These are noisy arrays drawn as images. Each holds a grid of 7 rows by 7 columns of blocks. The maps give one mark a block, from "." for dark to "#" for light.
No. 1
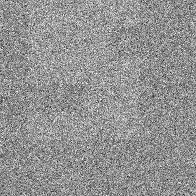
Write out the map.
. # # # # . .
. # # # . . .
. # # # # . .
. . . # # . .
. # # # # . .
. . . . . . .
. . . . . . .
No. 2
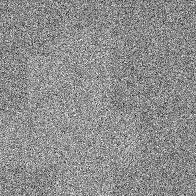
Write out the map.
. . . . . . .
. . # # . . .
. # # # . . .
. # # # . . .
# # # # # . .
# # # # # . .
. . # # . . .
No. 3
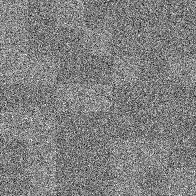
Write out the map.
# . # . . . .
# . . # . . .
# # . . # . #
. . # # . . .
# # . . . . .
. # . . # # .
. # . . # . #
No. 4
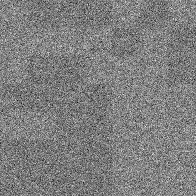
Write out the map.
# . . . # . #
# # # # . # .
# . . # # # .
. . . . # # #
# # . . # # #
. . . . # # #
. . . . # # #
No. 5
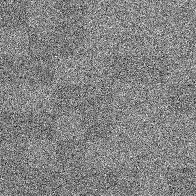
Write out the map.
. # . # # # #
# . . # # # #
. . # # . . #
# # . . # # .
. . # . # # #
. # . # # # #
. . . . . # .
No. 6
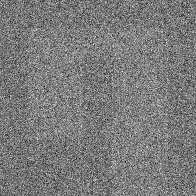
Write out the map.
. . . . . . .
. # # # # # .
. # # . # # .
. # # . # # .
. # # . # # .
. . . . # # .
. . . . # # .
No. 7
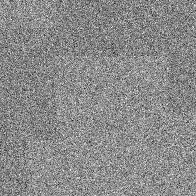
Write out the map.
# # . . . . .
. . . . . . .
. . # # # # .
. . # # # # .
. . # # # # #
. # # # # # #
. # # # # # #
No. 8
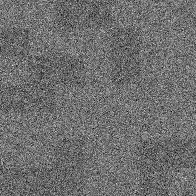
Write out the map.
# # . . # # #
. # # # . # #
# . . # . # #
. . # # # # #
# # # # # # #
# # . # # . .
. . . # # . #
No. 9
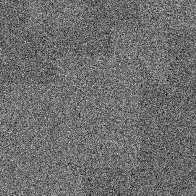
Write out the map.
. # # . . # #
. . . . # # .
. . # # # # .
# # # # # . .
# # # # # . .
# # # # # . .
# # # . . . .
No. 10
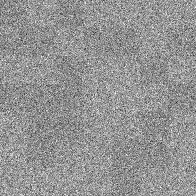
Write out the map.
. # . # # # #
. . # . . # .
# # . # # . #
. . . # # # .
# . . # # . #
# . # # . . #
# # # # . # #
